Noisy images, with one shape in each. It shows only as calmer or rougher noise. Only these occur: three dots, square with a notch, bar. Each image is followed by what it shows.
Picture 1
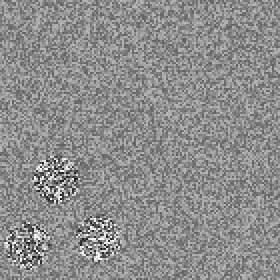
three dots
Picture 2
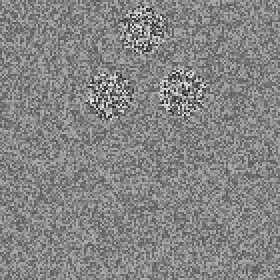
three dots
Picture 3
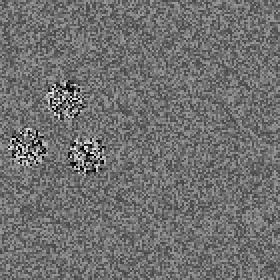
three dots
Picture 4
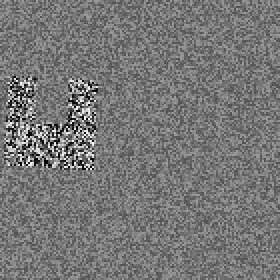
square with a notch
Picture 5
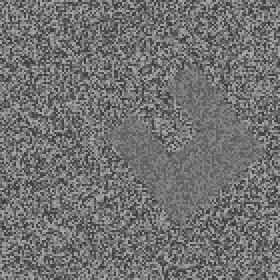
square with a notch
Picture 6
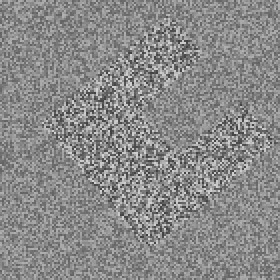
square with a notch
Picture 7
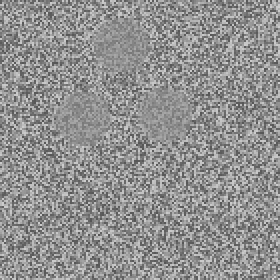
three dots
